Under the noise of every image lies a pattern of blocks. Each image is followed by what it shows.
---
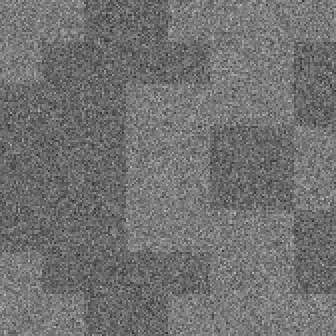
top and bottom mirror each other
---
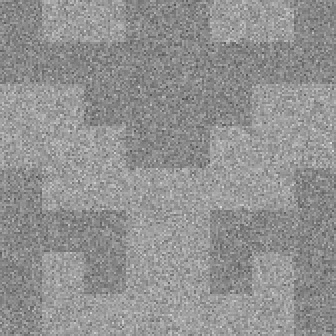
left and right mirror each other
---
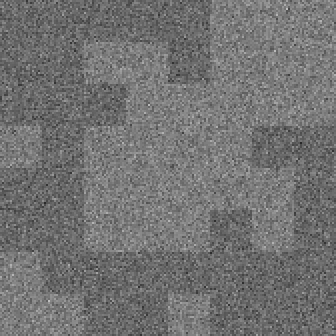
mirrored about the diagonal from the bottom left
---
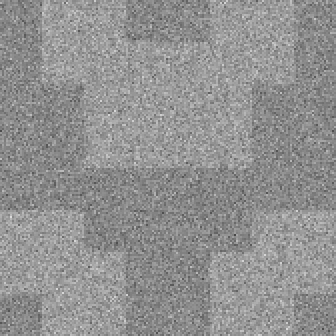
left and right mirror each other
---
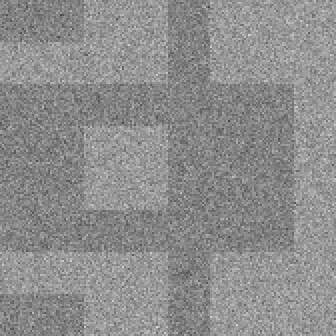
top and bottom mirror each other
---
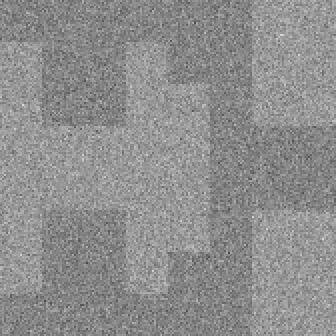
top and bottom mirror each other
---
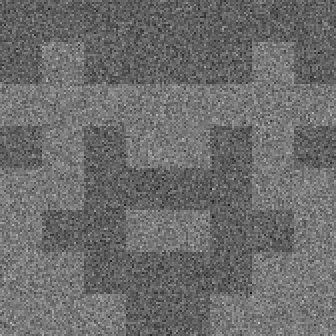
left and right mirror each other
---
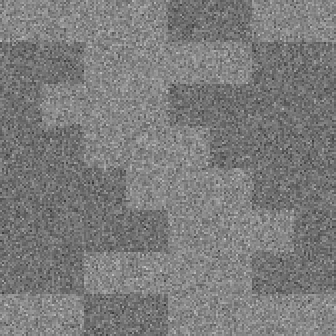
the same after a half turn
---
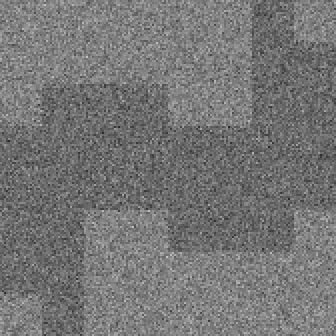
the same after a half turn
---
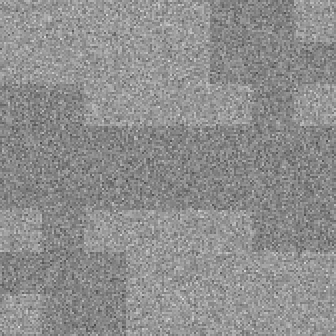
the same after a half turn
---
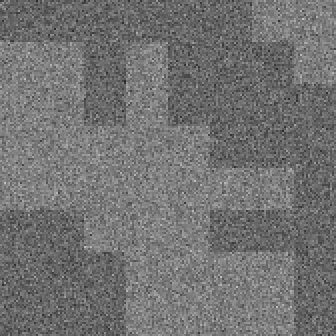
mirrored about the diagonal from the bottom left
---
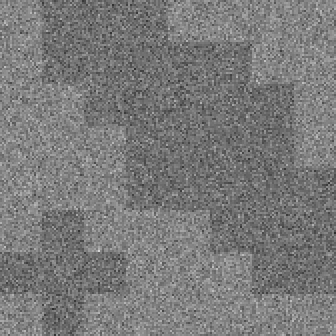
mirrored about the diagonal from the bottom left
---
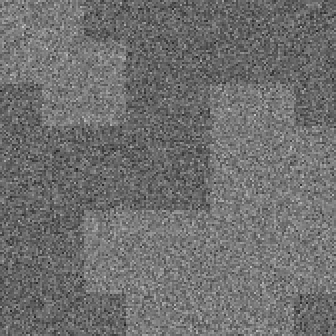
mirrored about the diagonal from the top left
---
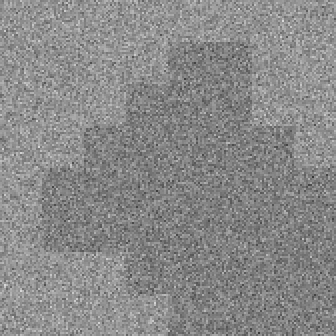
mirrored about the diagonal from the top left
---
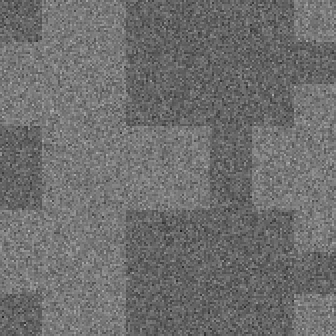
top and bottom mirror each other
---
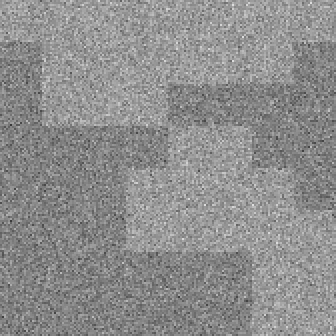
no symmetry
